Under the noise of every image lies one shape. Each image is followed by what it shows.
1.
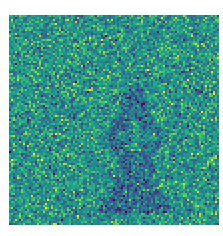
chess bishop
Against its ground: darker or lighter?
darker
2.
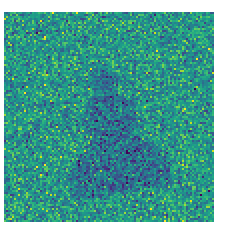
chess pawn
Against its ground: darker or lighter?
darker
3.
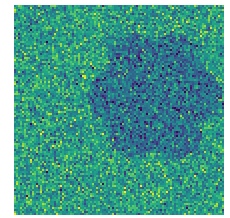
flower
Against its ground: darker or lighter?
darker
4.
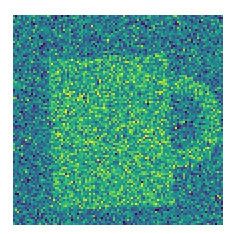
cup
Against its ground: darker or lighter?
lighter
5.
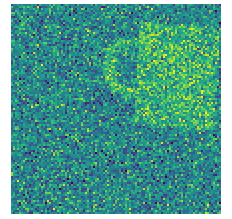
cup
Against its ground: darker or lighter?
lighter
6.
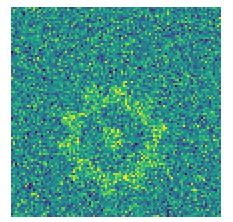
gear
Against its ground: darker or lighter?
lighter
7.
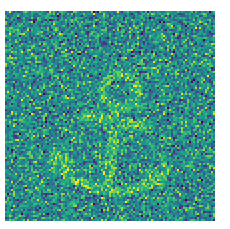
anchor
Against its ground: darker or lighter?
lighter
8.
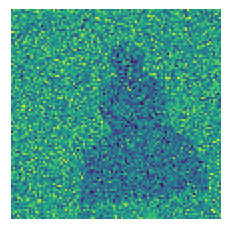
chess pawn
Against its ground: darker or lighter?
darker
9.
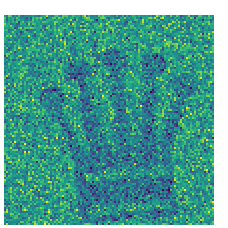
chess queen
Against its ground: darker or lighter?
darker
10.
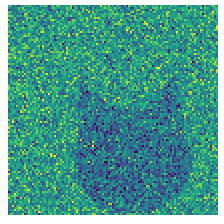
cat's head
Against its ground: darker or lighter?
darker
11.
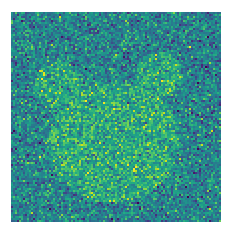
bear's head
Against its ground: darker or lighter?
lighter
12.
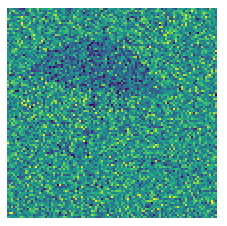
umbrella
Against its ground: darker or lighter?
darker
